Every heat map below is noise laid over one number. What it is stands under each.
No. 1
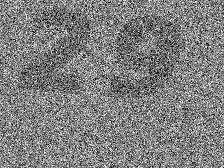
29
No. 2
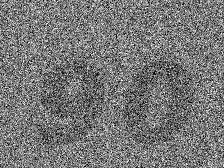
90
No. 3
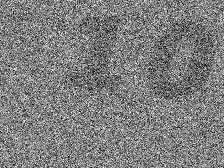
10
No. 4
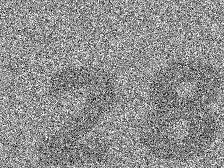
28
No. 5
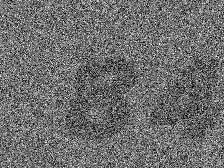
84
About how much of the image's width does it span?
two thirds
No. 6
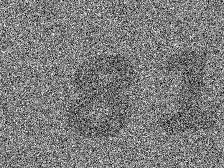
81
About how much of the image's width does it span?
two thirds
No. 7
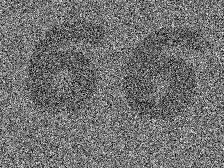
66
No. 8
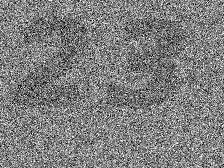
23
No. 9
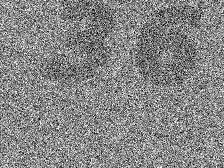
36
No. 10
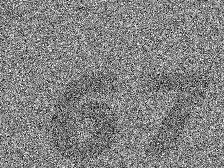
67
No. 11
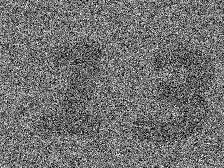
13
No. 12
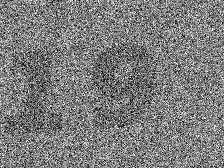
19
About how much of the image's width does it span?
two thirds
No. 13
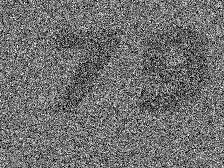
79
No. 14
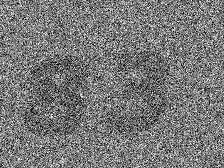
83
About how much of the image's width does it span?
two thirds
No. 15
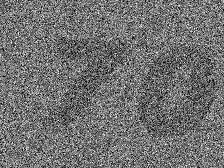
70
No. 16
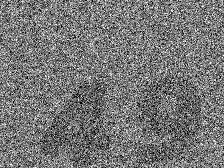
49
